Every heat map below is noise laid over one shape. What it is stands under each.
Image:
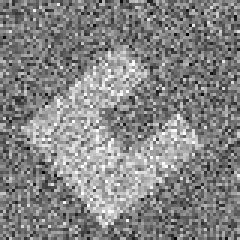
square with a notch
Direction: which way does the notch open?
up and right
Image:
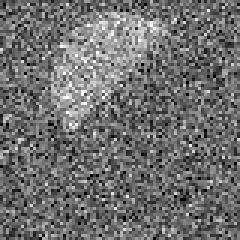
half disc
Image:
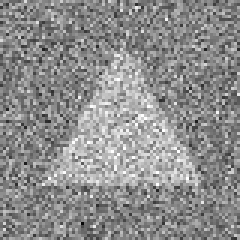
triangle
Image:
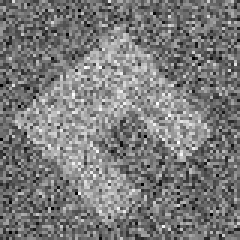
square with a notch
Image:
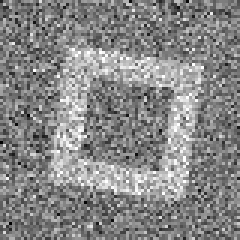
square frame
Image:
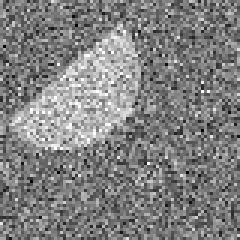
half disc
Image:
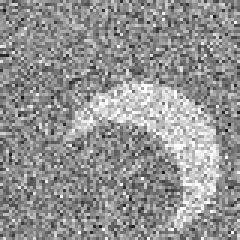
crescent
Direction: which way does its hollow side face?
down and left
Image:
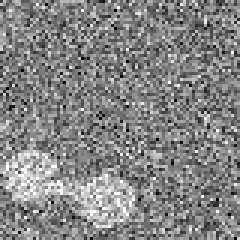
dumbbell
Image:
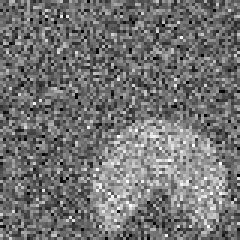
disc with a wedge cut out
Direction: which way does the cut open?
down
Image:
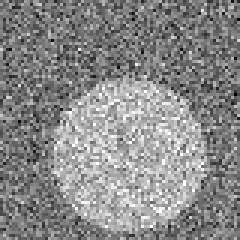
disc
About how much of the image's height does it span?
two thirds
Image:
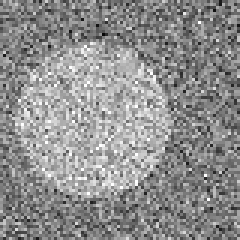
disc
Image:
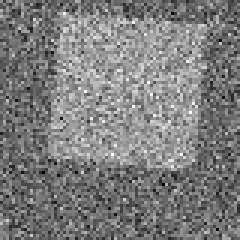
square
